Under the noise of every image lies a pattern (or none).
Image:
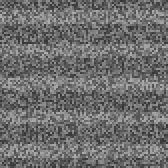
horizontal stripes
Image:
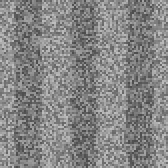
vertical stripes
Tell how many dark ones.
3
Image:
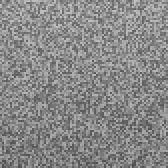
a smooth slope
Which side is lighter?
top
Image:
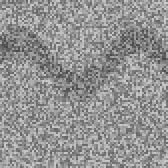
a wavy band
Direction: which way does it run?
left to right
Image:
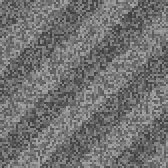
diagonal stripes
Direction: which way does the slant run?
bottom left to top right
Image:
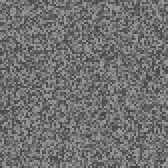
only noise
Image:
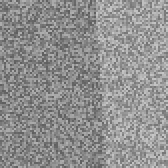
a sharp edge
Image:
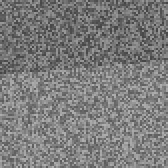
a sharp edge
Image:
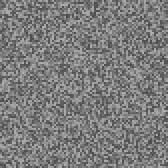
only noise
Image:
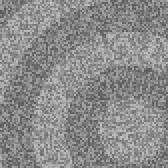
rings round one point
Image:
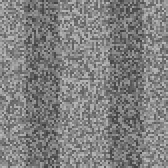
vertical stripes
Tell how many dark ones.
2
